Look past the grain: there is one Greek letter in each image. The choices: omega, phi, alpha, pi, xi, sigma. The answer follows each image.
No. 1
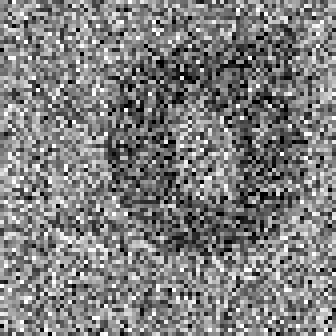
sigma
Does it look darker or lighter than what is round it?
darker
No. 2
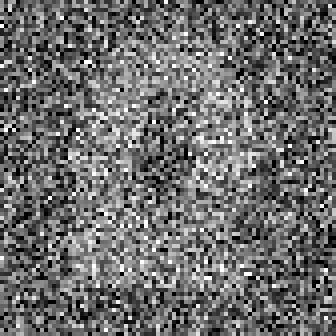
omega
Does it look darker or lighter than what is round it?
lighter
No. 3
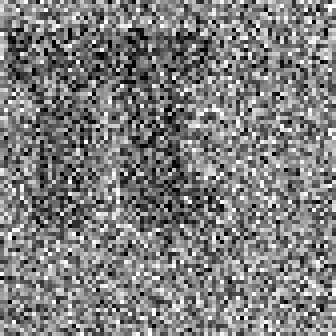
pi
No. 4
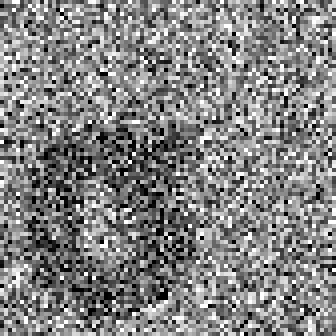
sigma
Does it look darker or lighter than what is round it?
darker
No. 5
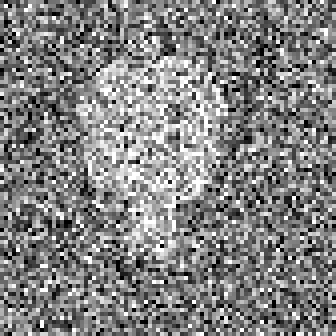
phi
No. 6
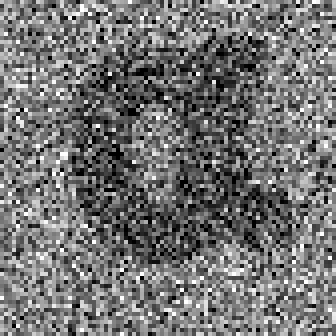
alpha
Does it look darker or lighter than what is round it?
darker
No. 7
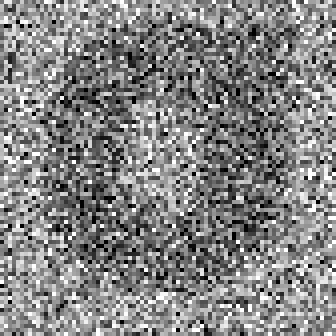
sigma
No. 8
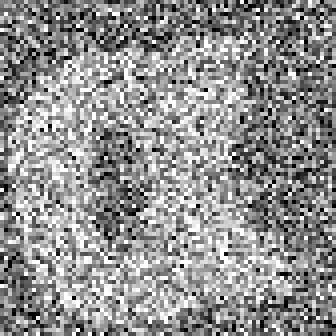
alpha
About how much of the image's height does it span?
nearly all
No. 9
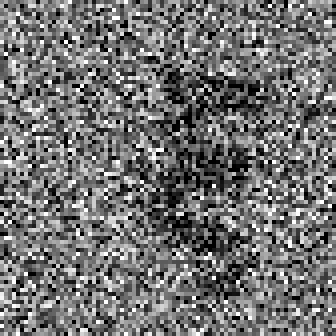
xi
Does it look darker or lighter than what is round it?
darker
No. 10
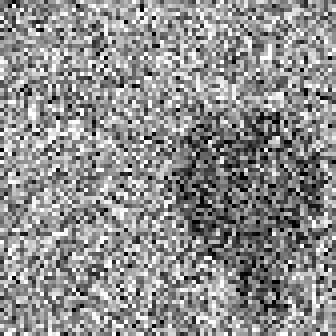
phi
